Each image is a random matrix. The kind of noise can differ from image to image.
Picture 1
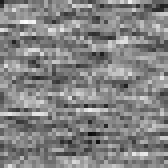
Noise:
streaked along the rows
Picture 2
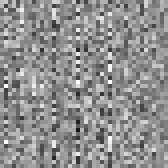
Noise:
columns of uneven size
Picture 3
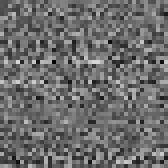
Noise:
rows of uneven size
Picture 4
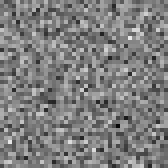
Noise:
independent entries
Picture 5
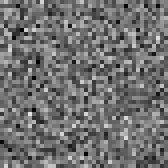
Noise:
independent entries
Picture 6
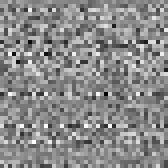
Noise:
rows of uneven size
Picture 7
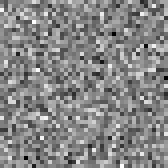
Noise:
independent entries
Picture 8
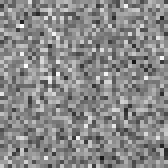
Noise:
independent entries
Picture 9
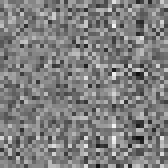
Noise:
low rank plus noise
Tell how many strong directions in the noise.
two
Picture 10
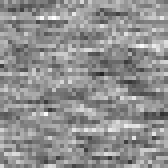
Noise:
streaked along the rows
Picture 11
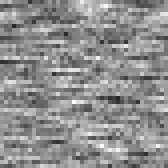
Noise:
streaked along the rows
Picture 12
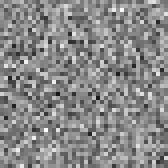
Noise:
independent entries
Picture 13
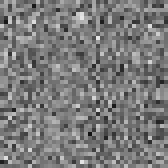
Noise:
low rank plus noise
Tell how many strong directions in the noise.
three or four
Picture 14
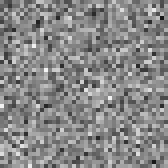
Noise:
independent entries
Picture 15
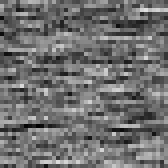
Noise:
streaked along the rows
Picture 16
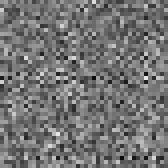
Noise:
low rank plus noise
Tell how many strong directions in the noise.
one
